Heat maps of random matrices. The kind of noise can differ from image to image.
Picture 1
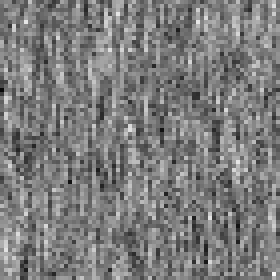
streaked along the columns
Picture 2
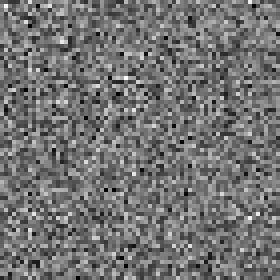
low rank plus noise
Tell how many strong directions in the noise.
three or four
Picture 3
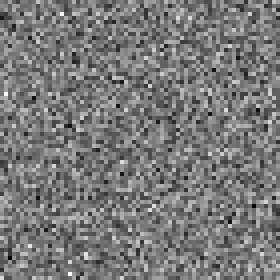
independent entries
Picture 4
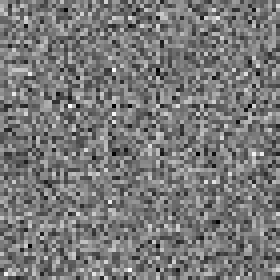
low rank plus noise
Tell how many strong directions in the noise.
one
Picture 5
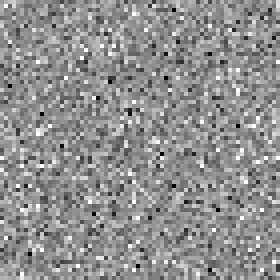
heavy tails
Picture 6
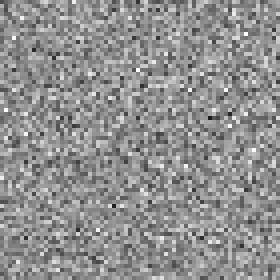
low rank plus noise
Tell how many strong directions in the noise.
one
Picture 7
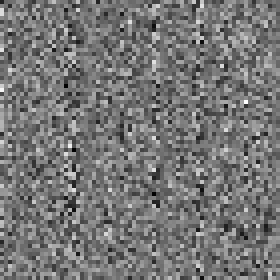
columns of uneven size
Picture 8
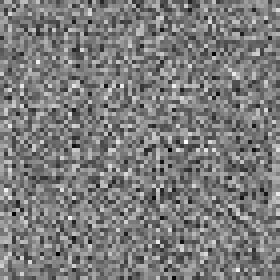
low rank plus noise
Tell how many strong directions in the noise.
three or four
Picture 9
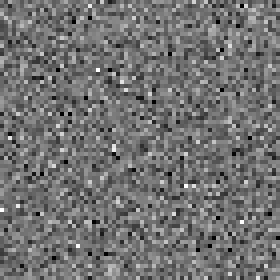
heavy tails
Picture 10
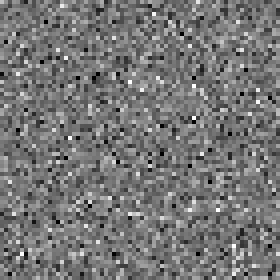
heavy tails
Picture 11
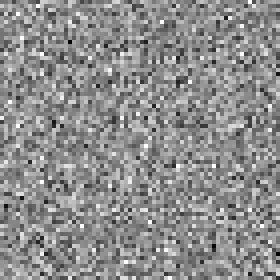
low rank plus noise
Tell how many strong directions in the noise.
three or four
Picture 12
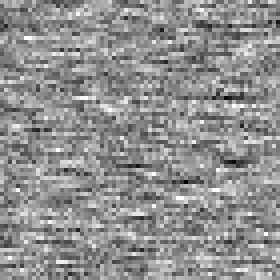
streaked along the rows
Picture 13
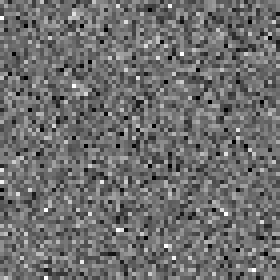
heavy tails
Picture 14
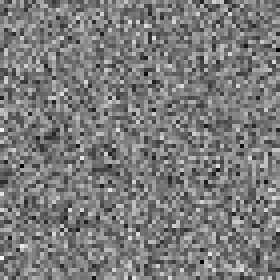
independent entries
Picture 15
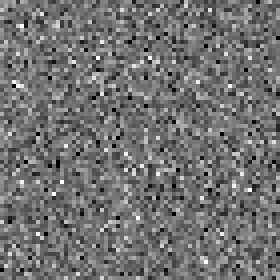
heavy tails
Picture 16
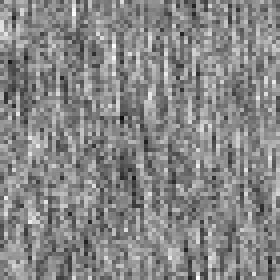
streaked along the columns
